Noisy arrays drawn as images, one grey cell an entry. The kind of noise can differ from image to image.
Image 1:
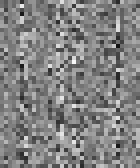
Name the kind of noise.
columns of uneven size
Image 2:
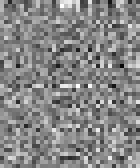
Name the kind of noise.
low rank plus noise
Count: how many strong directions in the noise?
two
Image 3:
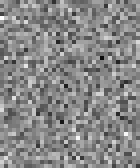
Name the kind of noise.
independent entries
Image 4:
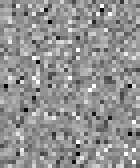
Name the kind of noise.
heavy tails
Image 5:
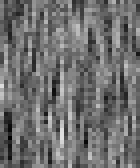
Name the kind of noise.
streaked along the columns
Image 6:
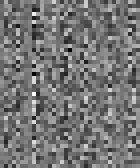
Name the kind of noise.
columns of uneven size
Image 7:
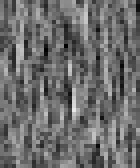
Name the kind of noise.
streaked along the columns
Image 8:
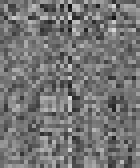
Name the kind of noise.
low rank plus noise
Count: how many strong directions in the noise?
one
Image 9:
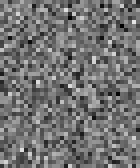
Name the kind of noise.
independent entries
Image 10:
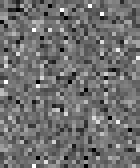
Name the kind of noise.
heavy tails
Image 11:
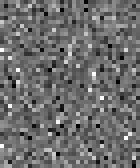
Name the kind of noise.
heavy tails
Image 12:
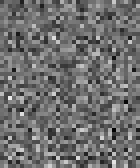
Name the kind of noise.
low rank plus noise
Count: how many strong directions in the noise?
one
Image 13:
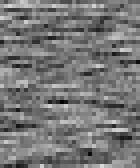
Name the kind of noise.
streaked along the rows
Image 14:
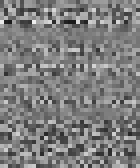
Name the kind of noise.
rows of uneven size
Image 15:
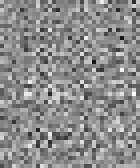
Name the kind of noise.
low rank plus noise
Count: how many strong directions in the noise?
one
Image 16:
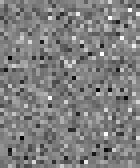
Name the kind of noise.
heavy tails
